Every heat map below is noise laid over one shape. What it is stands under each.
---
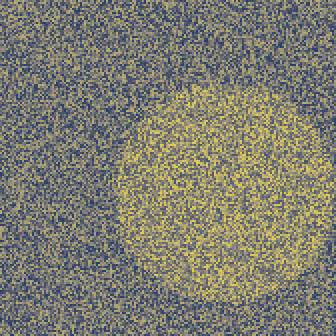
disc
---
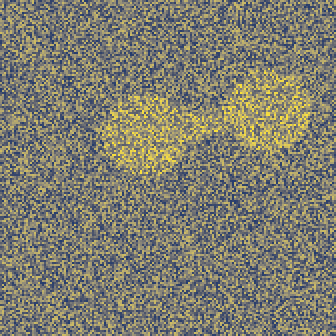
dumbbell
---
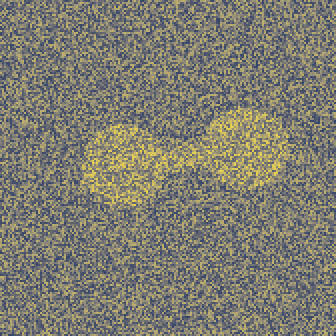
dumbbell
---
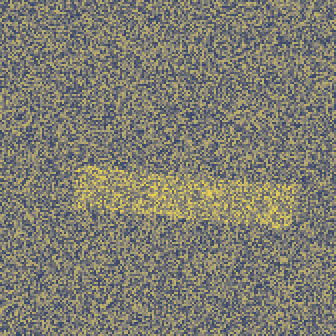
bar
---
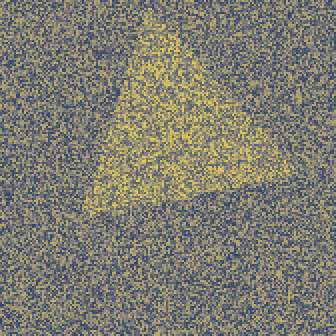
triangle
